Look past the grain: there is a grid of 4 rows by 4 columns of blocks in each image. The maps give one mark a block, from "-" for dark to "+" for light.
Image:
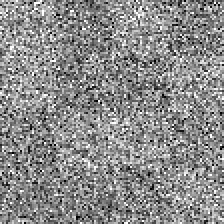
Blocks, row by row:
+ - + -
+ - - +
- + + -
- - - +
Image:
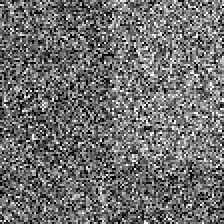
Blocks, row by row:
- - + +
- - + +
- - + +
- - - -
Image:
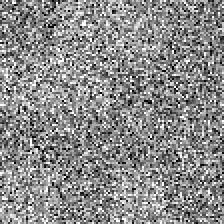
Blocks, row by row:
- + + -
+ + - -
- - - -
+ - + -
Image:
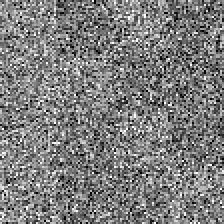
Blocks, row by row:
+ - + -
+ + - -
+ - + -
+ - - +
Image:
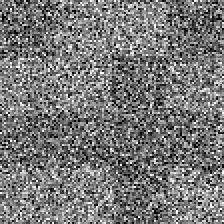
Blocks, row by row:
- + + -
+ + - +
- - - -
+ + - +
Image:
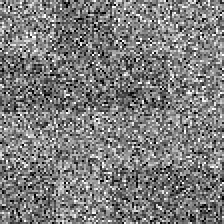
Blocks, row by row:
+ - + +
- - - +
+ + + +
- + - -
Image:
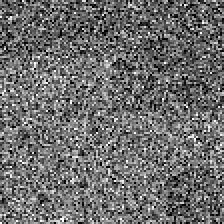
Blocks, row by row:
- - - -
+ + - -
+ + + +
+ + + -
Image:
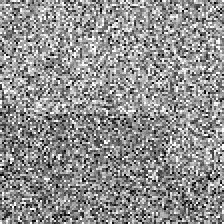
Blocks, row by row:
+ + + +
+ + + +
- - - +
- - - -
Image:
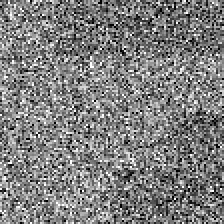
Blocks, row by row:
+ - - -
+ + + +
+ + + -
+ + - -
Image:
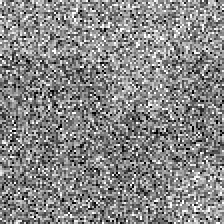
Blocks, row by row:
+ + + +
- - + -
- - - -
- - - +
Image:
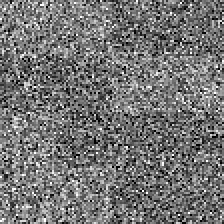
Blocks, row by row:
+ + - -
- - + +
+ - - -
+ + - -
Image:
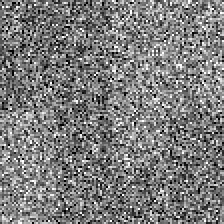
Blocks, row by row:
- - + +
- - + +
+ - + -
+ - - -
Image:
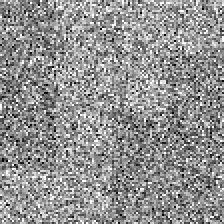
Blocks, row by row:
- + + +
- + + -
- + - -
+ + - -
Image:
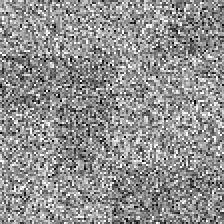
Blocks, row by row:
+ + + -
- - + +
+ - + +
+ + - -
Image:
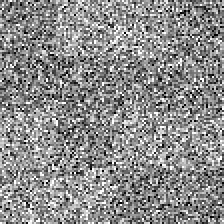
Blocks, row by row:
- + + -
- - - -
+ - + +
+ + - -
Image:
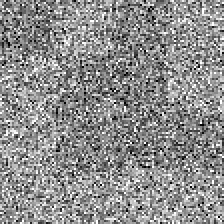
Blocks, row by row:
- + - +
+ - - +
+ - - -
+ + + +
